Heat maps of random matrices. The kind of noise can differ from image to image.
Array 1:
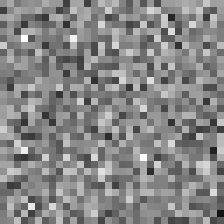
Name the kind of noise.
independent entries
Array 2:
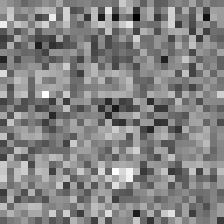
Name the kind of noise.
low rank plus noise
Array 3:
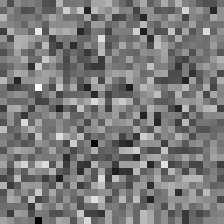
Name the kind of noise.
low rank plus noise
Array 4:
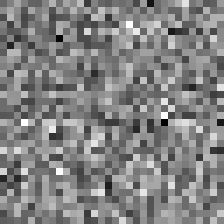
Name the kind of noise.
low rank plus noise
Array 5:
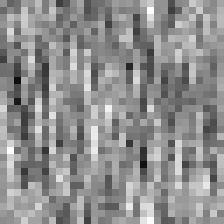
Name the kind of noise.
streaked along the columns
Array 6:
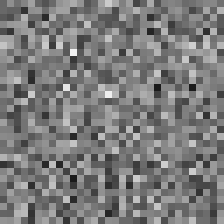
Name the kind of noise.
low rank plus noise
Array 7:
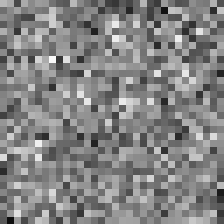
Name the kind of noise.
independent entries
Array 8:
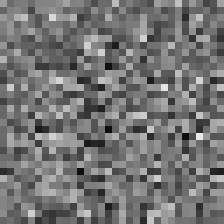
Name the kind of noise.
low rank plus noise
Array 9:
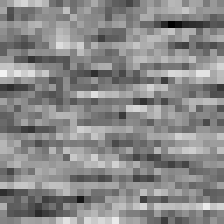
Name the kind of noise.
streaked along the rows
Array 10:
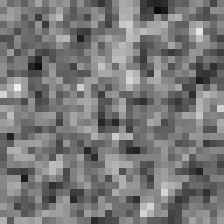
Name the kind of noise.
blotchy
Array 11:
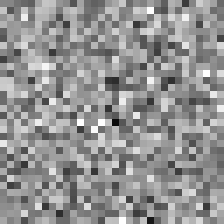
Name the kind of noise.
independent entries
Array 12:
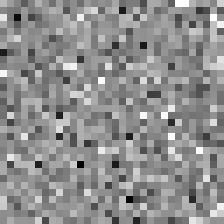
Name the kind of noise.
heavy tails
